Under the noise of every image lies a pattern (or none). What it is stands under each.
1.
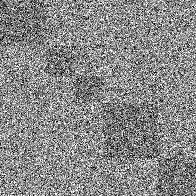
blocks along the diagonal
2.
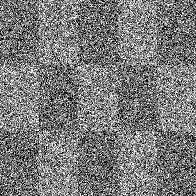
a checkerboard
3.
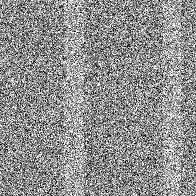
bands of columns
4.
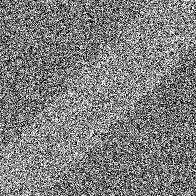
a diagonal band
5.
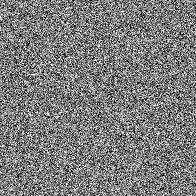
only noise
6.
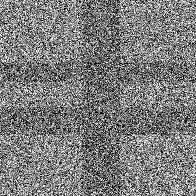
bands of rows crossing bands of columns
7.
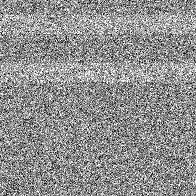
bands of rows
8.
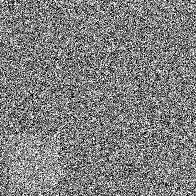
one block
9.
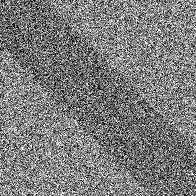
a diagonal band
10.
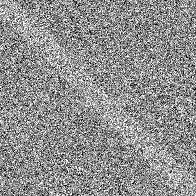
a diagonal band
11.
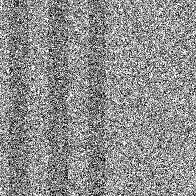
bands of columns
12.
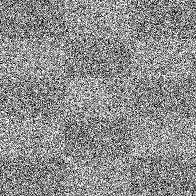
a checkerboard
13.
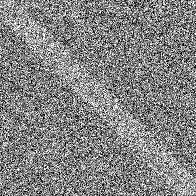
a diagonal band
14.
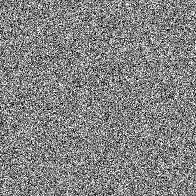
only noise
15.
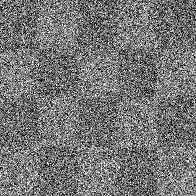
a checkerboard
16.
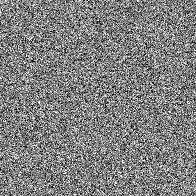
only noise
